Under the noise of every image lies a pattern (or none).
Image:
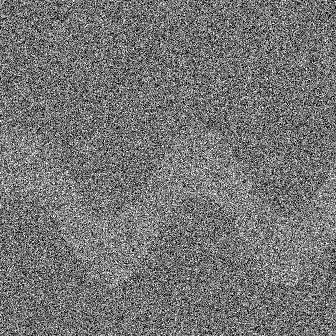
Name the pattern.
a wavy band
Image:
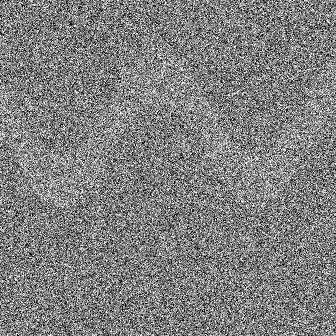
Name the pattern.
a wavy band
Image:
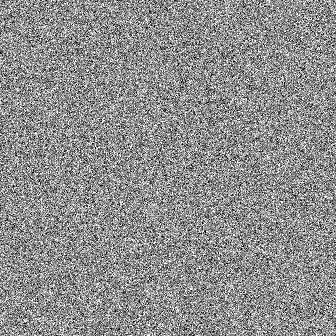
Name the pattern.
only noise
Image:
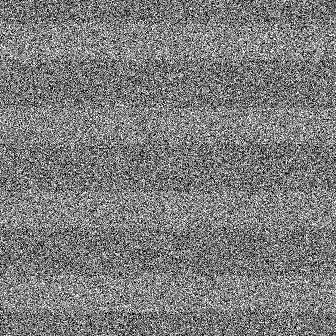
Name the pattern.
horizontal stripes
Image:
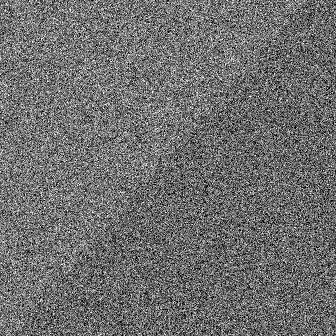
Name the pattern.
a sharp edge
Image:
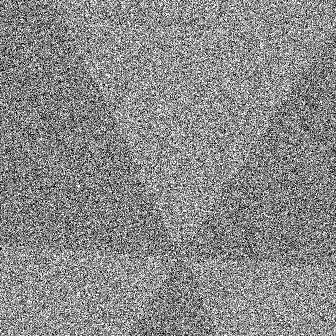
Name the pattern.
spokes from one point
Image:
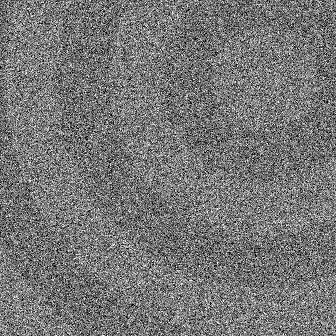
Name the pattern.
rings round one point
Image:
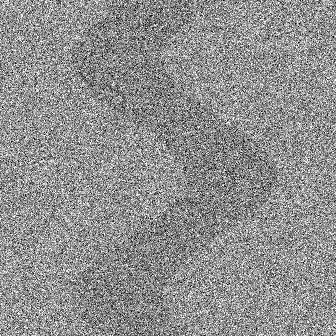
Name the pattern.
a wavy band
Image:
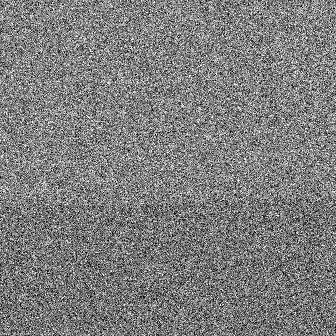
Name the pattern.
a sharp edge
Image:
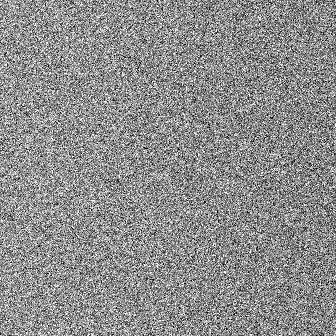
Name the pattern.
a smooth slope
